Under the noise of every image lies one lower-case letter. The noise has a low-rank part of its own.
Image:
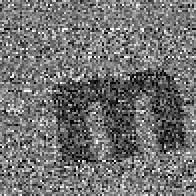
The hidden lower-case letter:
m
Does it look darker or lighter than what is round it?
darker
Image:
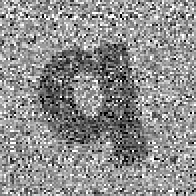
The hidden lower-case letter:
q
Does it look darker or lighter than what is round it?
darker
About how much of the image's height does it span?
two thirds
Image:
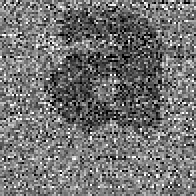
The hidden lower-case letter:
a
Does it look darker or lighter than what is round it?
darker
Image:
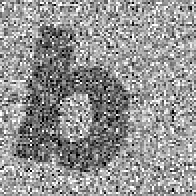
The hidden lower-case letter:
b
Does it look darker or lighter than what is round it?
darker
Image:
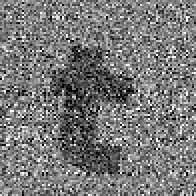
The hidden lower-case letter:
t
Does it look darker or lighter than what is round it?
darker
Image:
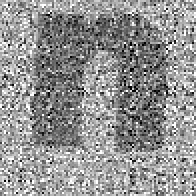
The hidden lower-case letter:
n
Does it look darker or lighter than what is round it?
darker
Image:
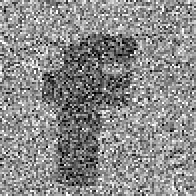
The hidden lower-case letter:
f
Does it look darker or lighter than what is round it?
darker
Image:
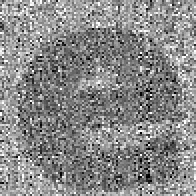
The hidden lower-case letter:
e
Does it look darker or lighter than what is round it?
darker
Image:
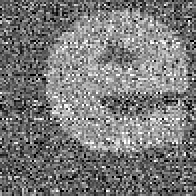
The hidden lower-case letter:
e
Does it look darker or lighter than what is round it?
lighter
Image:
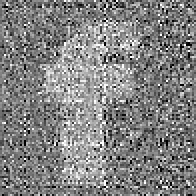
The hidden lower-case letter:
f
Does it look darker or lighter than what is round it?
lighter
